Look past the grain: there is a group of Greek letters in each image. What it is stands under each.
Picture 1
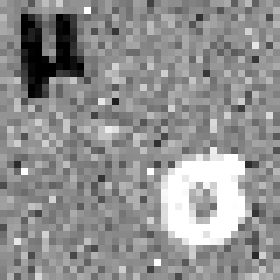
top left: dark mu; bottom right: light sigma
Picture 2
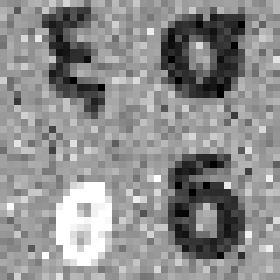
top left: dark xi; top right: dark sigma; bottom left: light theta; bottom right: dark delta
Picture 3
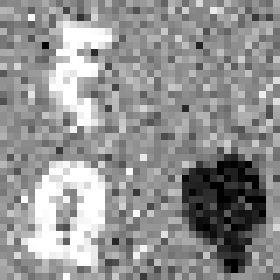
top left: light xi; bottom left: light omega; bottom right: dark phi
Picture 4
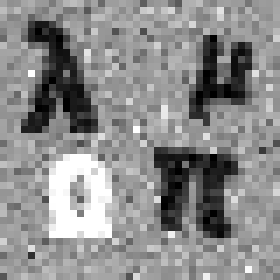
top left: dark lambda; top right: dark mu; bottom left: light omega; bottom right: dark pi
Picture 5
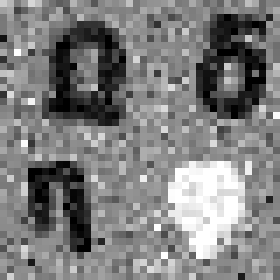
top left: dark omega; top right: dark delta; bottom left: dark eta; bottom right: light phi
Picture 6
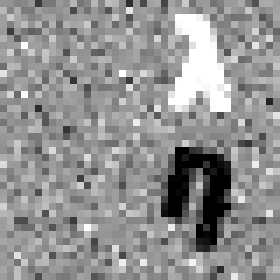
top right: light lambda; bottom right: dark eta
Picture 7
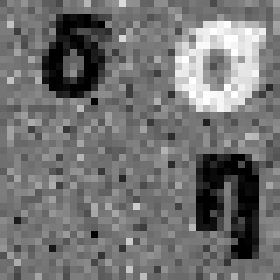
top left: dark delta; top right: light sigma; bottom right: dark eta
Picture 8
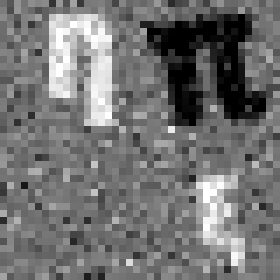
top left: light eta; top right: dark pi; bottom right: light xi
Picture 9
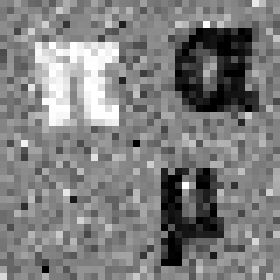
top left: light pi; top right: dark alpha; bottom right: dark mu
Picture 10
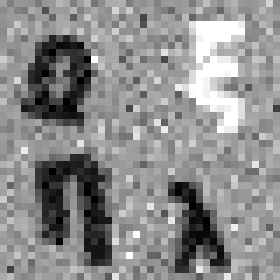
top left: dark omega; top right: light xi; bottom left: dark eta; bottom right: dark lambda
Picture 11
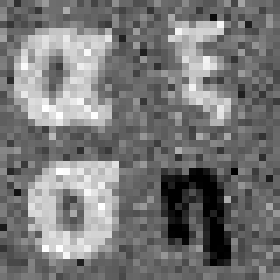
top left: light alpha; top right: light xi; bottom left: light sigma; bottom right: dark eta
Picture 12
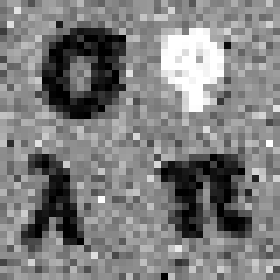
top left: dark sigma; top right: light phi; bottom left: dark lambda; bottom right: dark pi
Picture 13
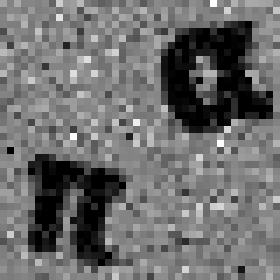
top right: dark alpha; bottom left: dark pi
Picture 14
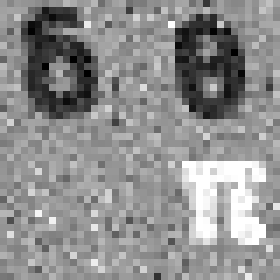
top left: dark delta; top right: dark theta; bottom right: light pi
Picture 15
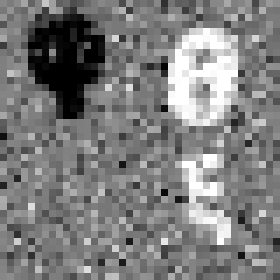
top left: dark phi; top right: light theta; bottom right: light xi
